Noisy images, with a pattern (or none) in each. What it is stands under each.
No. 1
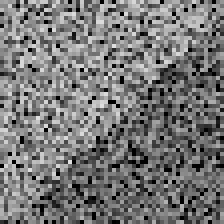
a sharp edge
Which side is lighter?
top left
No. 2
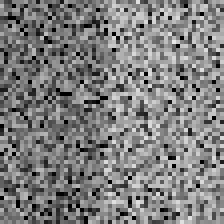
a sharp edge
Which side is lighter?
right
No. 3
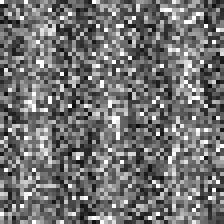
vertical stripes
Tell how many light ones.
3
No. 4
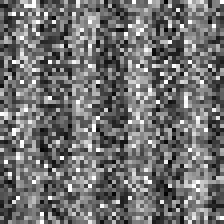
vertical stripes
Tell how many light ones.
4
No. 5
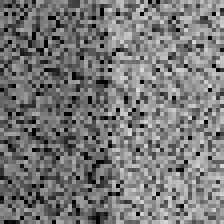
a sharp edge
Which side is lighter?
right
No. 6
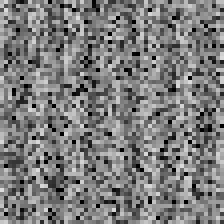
vertical stripes
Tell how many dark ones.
6
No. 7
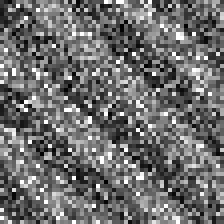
diagonal stripes
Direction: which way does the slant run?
top left to bottom right
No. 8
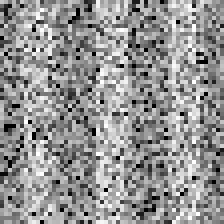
vertical stripes
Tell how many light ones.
3
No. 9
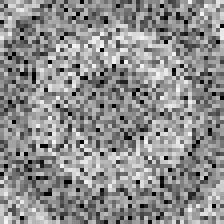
rings round one point
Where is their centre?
centre
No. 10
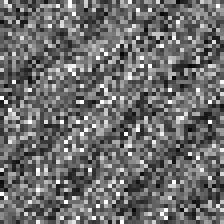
diagonal stripes
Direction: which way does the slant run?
bottom left to top right
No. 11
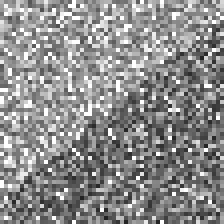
a sharp edge
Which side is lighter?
top left
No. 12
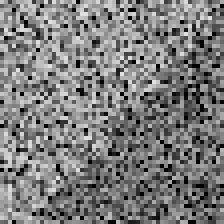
a sharp edge
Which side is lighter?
top left
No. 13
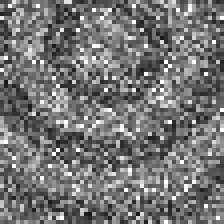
rings round one point
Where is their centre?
top middle
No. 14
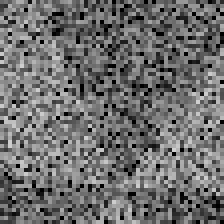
spokes from one point
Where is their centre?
bottom middle
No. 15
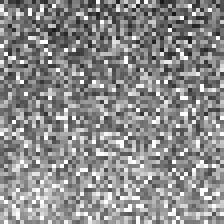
a smooth slope
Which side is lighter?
bottom
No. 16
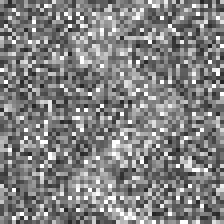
a wavy band
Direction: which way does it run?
top to bottom
